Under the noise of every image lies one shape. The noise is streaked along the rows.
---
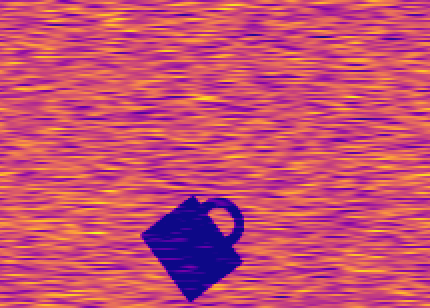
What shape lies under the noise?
cup
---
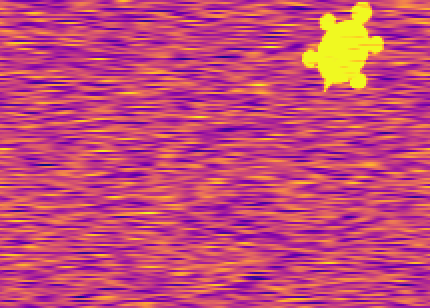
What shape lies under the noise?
turtle
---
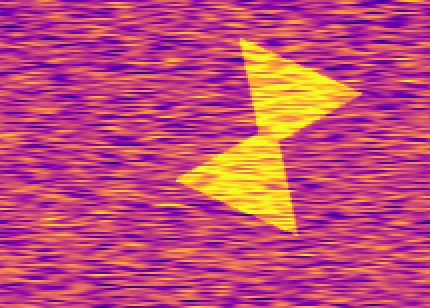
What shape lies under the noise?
bow tie
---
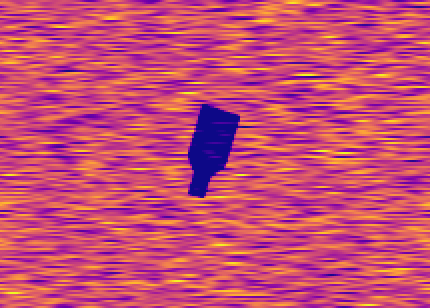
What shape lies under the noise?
bottle
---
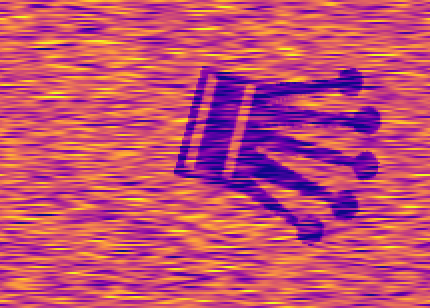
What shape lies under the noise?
chess queen
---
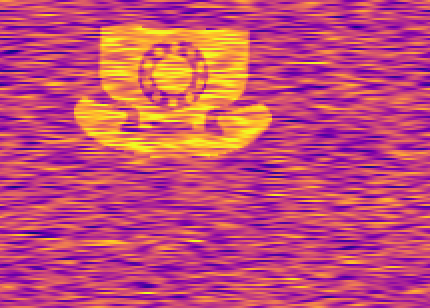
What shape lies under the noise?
telephone
